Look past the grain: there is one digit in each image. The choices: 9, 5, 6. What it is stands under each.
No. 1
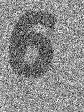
6
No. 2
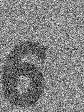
6
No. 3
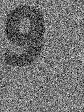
9
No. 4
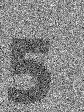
5
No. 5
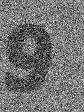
9
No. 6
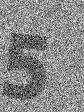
5
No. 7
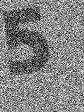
5
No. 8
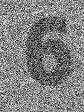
6
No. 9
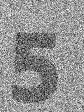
5
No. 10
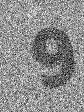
9
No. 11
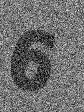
6
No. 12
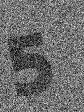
5
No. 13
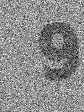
9
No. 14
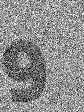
9
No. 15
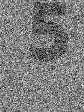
5
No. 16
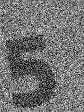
5
